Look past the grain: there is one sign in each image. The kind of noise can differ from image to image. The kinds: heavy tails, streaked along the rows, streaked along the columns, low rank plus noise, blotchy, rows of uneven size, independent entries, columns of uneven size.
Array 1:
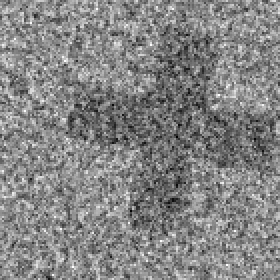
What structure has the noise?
blotchy
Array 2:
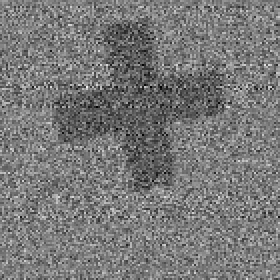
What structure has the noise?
rows of uneven size
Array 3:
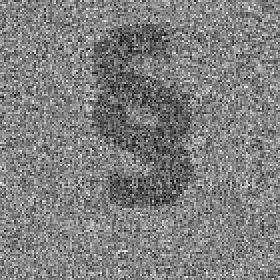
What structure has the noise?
low rank plus noise
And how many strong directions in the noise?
five to eight
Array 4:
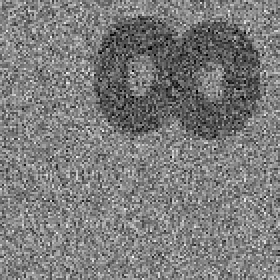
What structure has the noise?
low rank plus noise
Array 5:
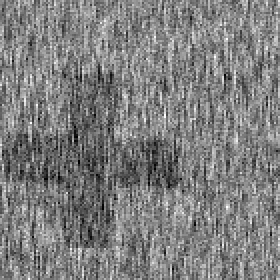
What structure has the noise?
streaked along the columns
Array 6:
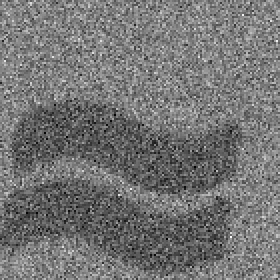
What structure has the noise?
independent entries
